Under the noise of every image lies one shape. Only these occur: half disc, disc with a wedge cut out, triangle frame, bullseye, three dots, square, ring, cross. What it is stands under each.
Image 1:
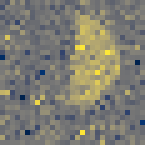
half disc
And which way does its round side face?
right
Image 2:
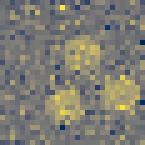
three dots
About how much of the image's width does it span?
two thirds
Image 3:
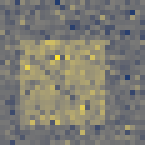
square
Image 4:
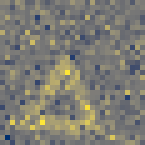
triangle frame
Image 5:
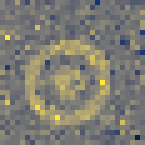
bullseye
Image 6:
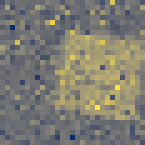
square
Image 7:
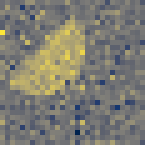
half disc
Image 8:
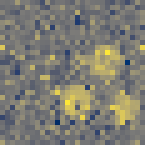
three dots
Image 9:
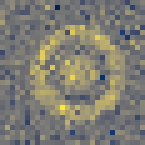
bullseye
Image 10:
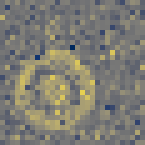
bullseye
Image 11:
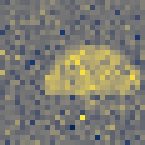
half disc
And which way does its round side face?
up
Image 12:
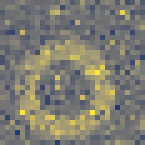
ring
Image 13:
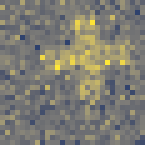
cross
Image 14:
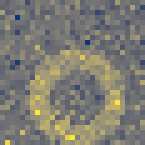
ring
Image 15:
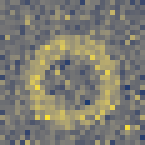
ring
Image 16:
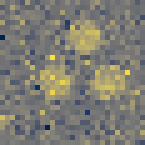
three dots
